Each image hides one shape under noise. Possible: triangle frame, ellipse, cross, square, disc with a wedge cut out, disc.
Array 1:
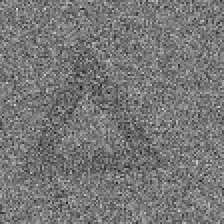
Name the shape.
triangle frame
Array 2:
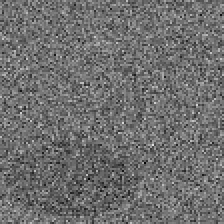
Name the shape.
ellipse
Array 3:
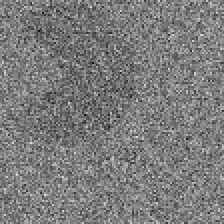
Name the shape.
disc with a wedge cut out
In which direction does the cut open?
left
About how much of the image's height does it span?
two thirds
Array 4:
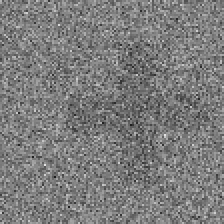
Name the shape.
cross
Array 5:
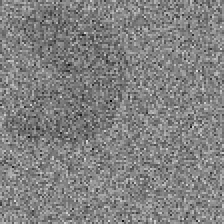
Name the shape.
disc with a wedge cut out
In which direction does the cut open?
left
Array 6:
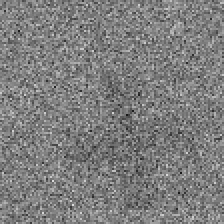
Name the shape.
cross
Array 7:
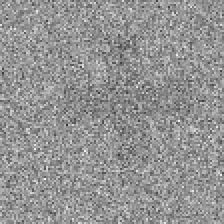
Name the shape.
cross
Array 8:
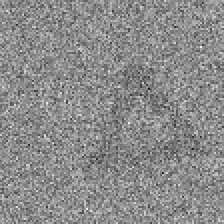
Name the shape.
triangle frame
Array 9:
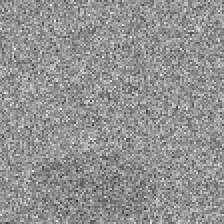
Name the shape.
ellipse
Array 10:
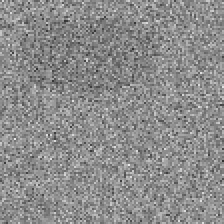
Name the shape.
ellipse
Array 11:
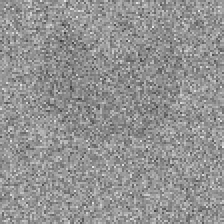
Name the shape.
disc with a wedge cut out
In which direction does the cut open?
up
